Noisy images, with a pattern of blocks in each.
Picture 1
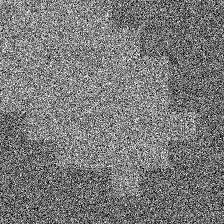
mirrored about the diagonal from the top left
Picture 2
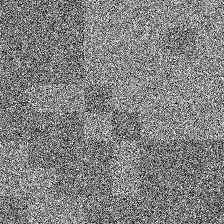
mirrored about the diagonal from the bottom left
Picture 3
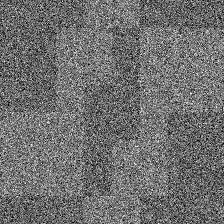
the same after a half turn
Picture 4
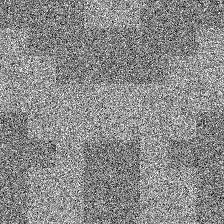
left and right mirror each other
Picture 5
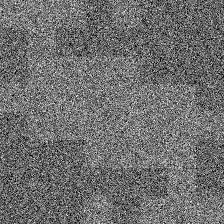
the same after a half turn
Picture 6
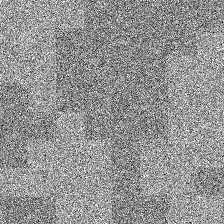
no symmetry
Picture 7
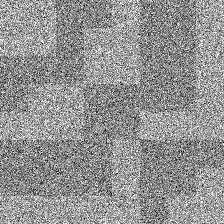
mirrored about the diagonal from the top left
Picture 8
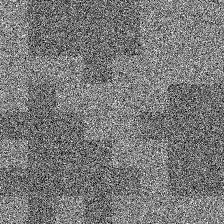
mirrored about the diagonal from the bottom left
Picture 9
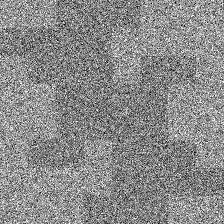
the same after a half turn
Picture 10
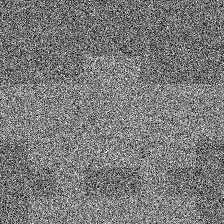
left and right mirror each other
